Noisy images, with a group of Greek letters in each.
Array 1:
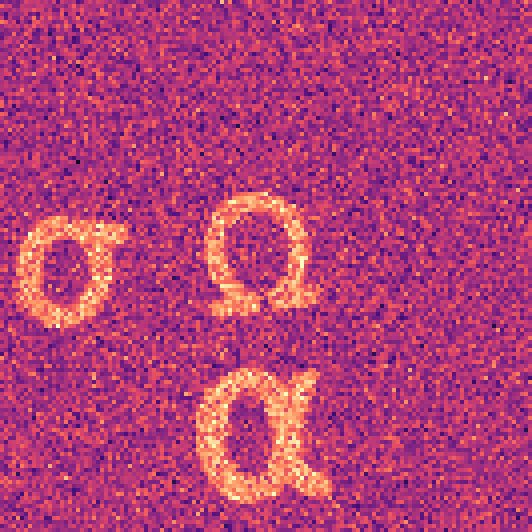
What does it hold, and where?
middle left: light sigma; centre: light omega; bottom middle: light alpha
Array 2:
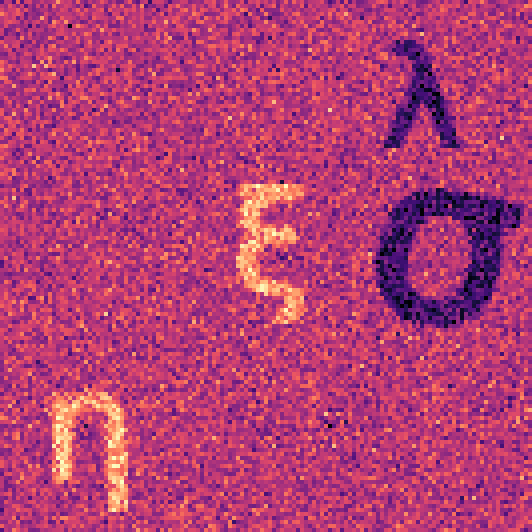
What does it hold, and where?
top right: dark lambda; centre: light xi; middle right: dark sigma; bottom left: light eta
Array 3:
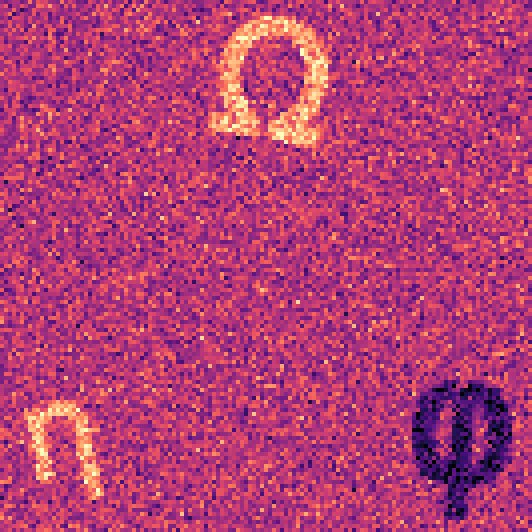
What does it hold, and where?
top middle: light omega; bottom left: light eta; bottom right: dark phi
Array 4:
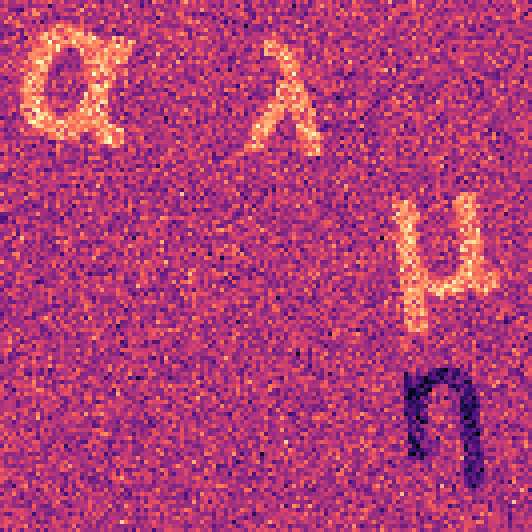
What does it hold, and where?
top left: light alpha; top middle: light lambda; middle right: light mu; bottom right: dark eta
